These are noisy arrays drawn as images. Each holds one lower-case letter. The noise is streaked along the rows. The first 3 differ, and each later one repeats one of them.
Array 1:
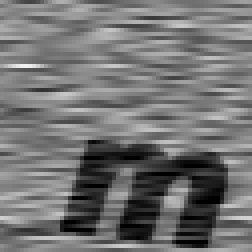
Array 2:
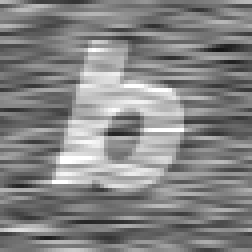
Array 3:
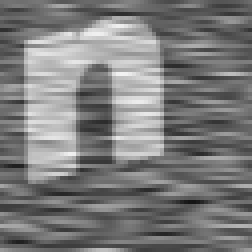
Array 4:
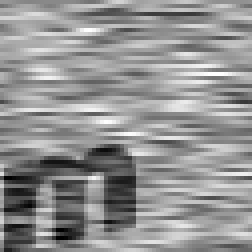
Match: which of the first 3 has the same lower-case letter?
1
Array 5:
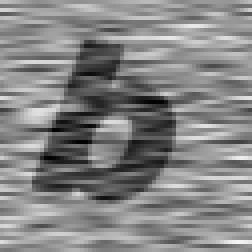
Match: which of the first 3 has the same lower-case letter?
2
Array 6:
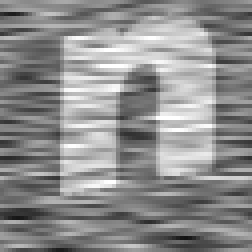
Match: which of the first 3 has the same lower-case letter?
3
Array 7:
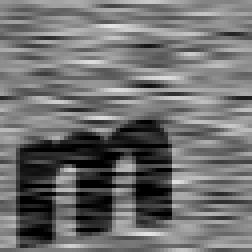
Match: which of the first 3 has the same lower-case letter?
1
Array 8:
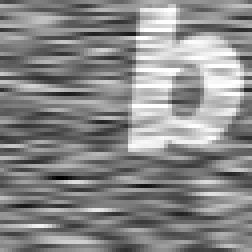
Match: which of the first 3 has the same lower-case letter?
2
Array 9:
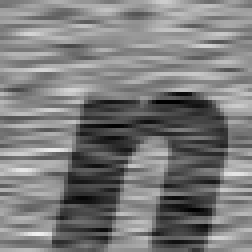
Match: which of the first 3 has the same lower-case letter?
3
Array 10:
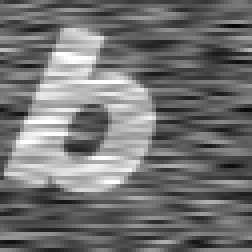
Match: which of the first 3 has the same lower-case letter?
2
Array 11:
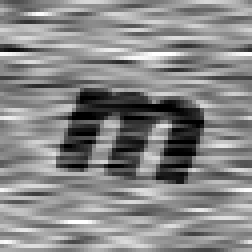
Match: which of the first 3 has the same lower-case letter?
1
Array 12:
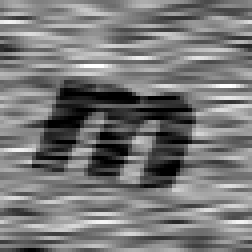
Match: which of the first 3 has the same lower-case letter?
1
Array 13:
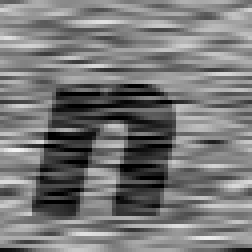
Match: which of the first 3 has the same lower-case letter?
3
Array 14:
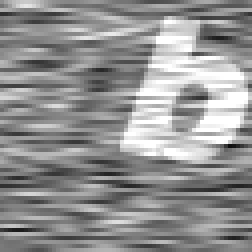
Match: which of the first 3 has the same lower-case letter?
2
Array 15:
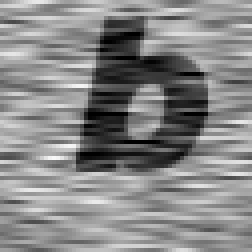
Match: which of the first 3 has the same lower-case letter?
2
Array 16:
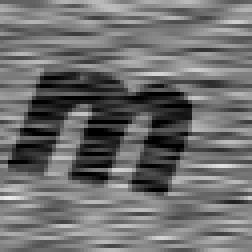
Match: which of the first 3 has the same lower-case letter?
1
